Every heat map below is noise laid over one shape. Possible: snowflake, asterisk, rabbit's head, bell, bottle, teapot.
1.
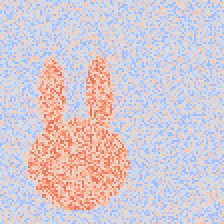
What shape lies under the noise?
rabbit's head
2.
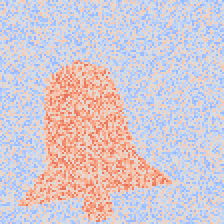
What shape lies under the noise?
bell
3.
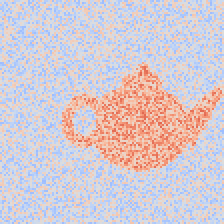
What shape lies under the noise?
teapot
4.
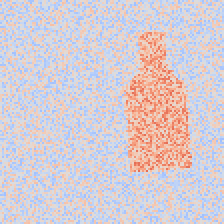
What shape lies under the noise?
bottle
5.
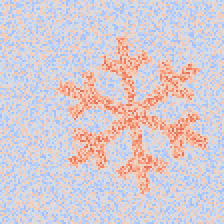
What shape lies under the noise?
snowflake
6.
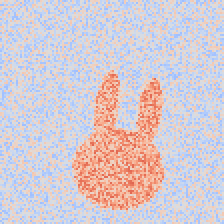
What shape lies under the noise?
rabbit's head
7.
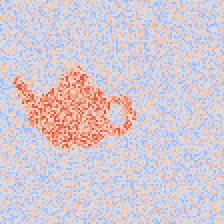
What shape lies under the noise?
teapot
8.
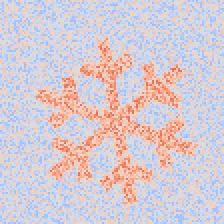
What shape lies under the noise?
snowflake
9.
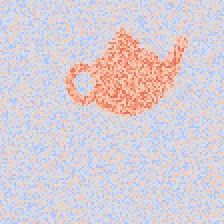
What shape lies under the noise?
teapot
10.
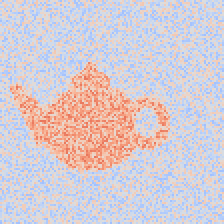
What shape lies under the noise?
teapot
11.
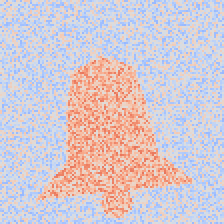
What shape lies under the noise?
bell
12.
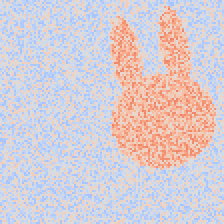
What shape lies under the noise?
rabbit's head
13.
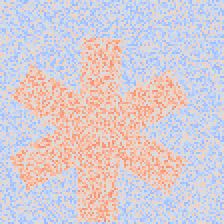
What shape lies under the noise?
asterisk
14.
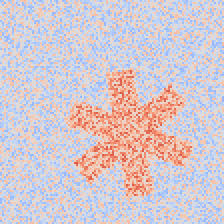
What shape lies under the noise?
asterisk
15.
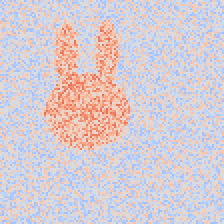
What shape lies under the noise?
rabbit's head
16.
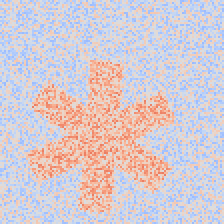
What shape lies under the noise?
asterisk
